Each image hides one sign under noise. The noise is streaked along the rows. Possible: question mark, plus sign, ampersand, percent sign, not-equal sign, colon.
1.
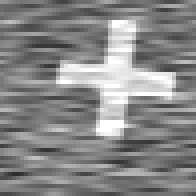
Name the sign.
plus sign
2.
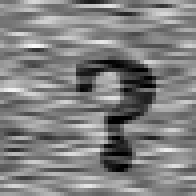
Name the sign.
question mark
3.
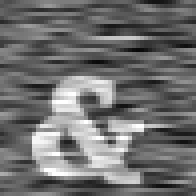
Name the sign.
ampersand
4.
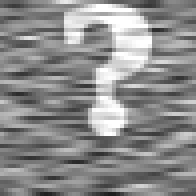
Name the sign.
question mark
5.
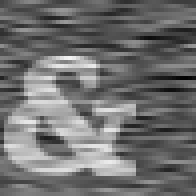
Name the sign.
ampersand
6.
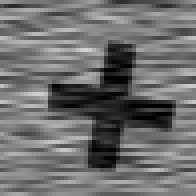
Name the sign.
plus sign
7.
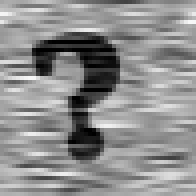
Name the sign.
question mark
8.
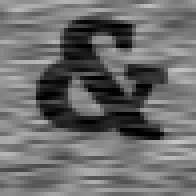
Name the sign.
ampersand
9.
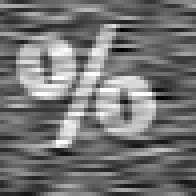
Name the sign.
percent sign
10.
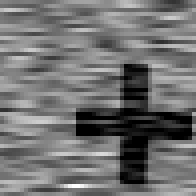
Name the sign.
plus sign
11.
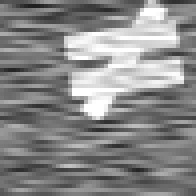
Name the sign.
not-equal sign
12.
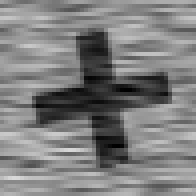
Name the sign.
plus sign
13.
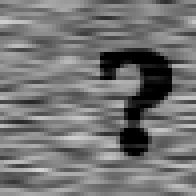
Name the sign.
question mark
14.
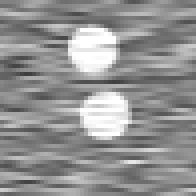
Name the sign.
colon
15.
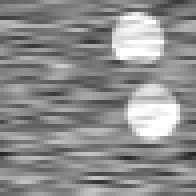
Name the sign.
colon
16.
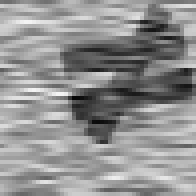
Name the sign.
not-equal sign
